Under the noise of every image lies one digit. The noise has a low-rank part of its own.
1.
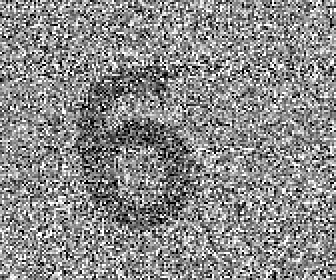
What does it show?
dark 6
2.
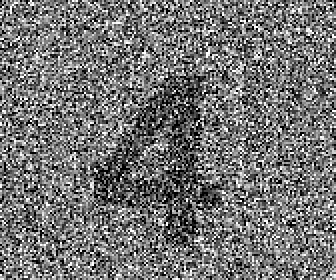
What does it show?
dark 4
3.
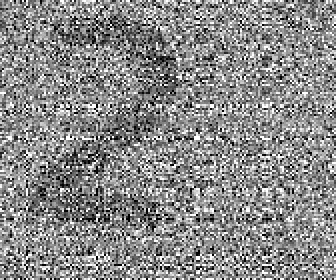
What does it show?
dark 2
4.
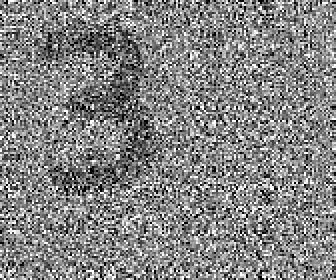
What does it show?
dark 3
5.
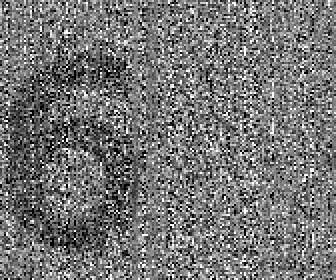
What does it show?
dark 6
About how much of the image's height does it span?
two thirds
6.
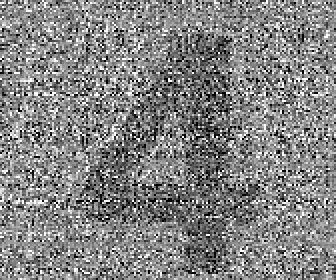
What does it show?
dark 4
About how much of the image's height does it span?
nearly all
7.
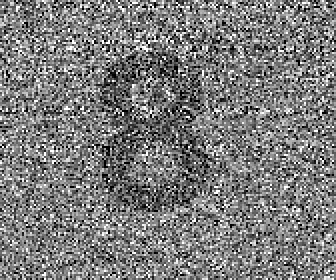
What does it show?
dark 8
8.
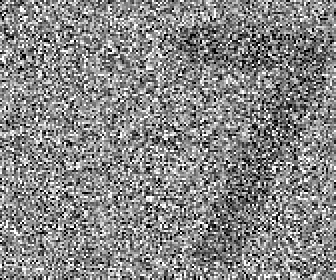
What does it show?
dark 7
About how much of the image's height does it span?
nearly all
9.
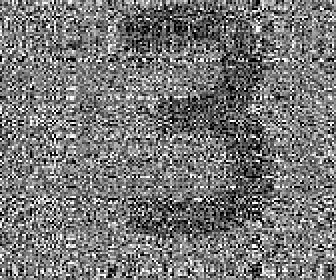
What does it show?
dark 3
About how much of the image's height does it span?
nearly all
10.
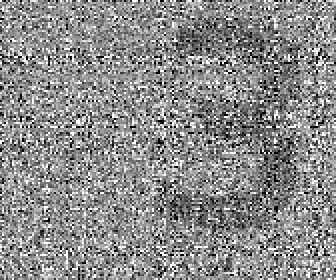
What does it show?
dark 3
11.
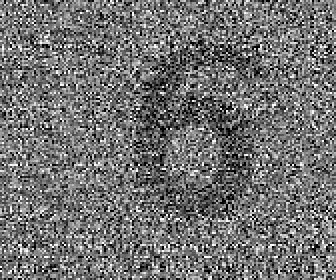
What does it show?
dark 6
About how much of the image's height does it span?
two thirds
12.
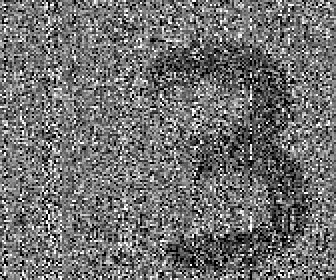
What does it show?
dark 3
